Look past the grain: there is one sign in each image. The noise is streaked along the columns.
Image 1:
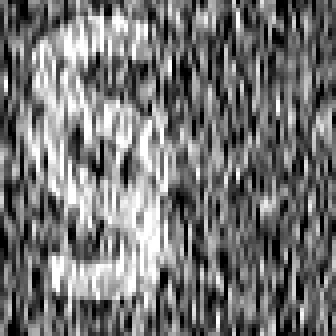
section sign
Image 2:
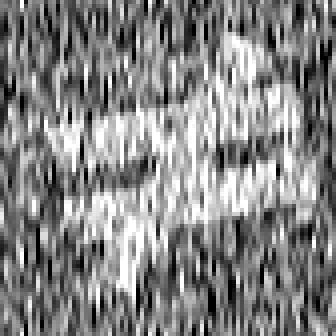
not-equal sign
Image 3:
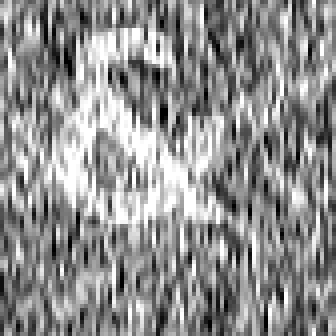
ampersand
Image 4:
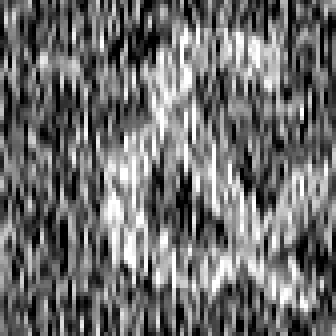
ampersand
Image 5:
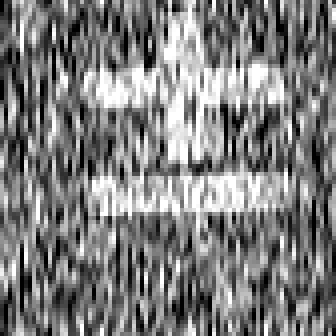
plus-minus sign
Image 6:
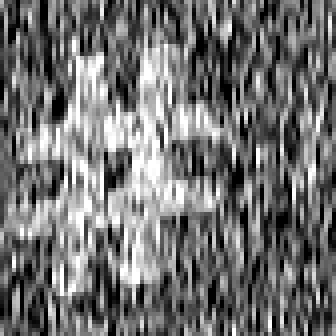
hash sign
